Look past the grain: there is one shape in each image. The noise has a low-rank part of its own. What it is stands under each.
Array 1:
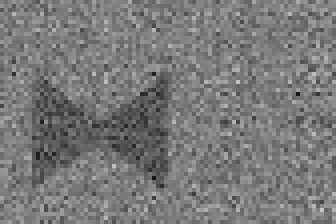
bow tie
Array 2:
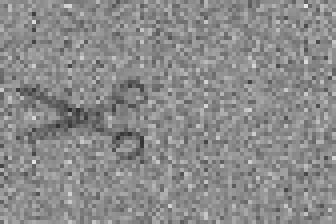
pair of scissors
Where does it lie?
middle left
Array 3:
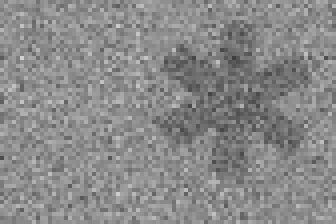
asterisk
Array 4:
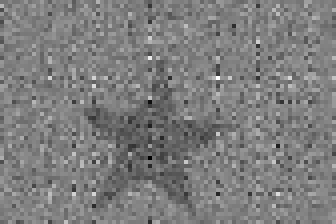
star
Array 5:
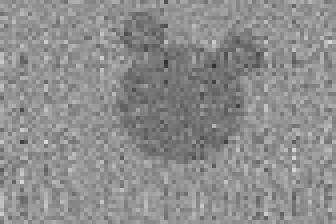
bear's head
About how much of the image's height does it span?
two thirds
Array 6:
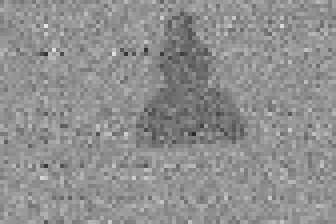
chess pawn
